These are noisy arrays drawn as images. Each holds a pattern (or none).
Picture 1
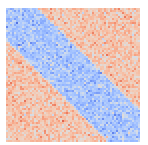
a diagonal band
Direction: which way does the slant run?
top left to bottom right
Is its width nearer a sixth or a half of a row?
a half
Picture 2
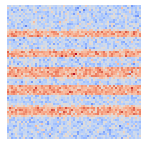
bands of rows
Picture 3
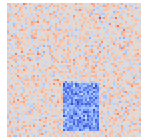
one block
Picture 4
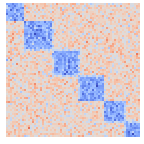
blocks along the diagonal
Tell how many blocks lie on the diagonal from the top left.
6
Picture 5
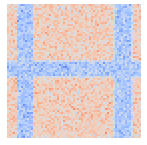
bands of rows crossing bands of columns
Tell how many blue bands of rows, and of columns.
1 and 2
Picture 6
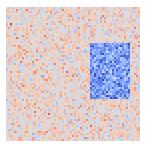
one block
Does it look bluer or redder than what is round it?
bluer
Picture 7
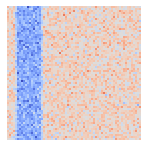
one band of columns
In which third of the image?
left
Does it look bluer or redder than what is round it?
bluer
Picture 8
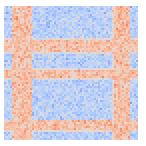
bands of rows crossing bands of columns
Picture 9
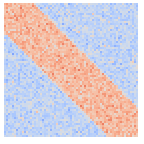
a diagonal band
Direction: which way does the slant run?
top left to bottom right
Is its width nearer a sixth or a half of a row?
a half
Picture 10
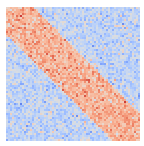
a diagonal band
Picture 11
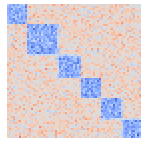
blocks along the diagonal
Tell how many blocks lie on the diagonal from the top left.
6
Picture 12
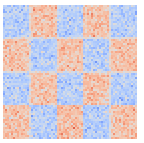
a checkerboard
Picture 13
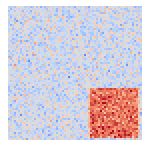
one block
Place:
bottom right
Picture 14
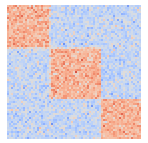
blocks along the diagonal
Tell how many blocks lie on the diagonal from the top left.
3
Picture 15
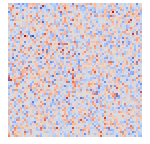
only noise
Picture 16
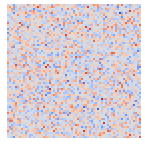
only noise
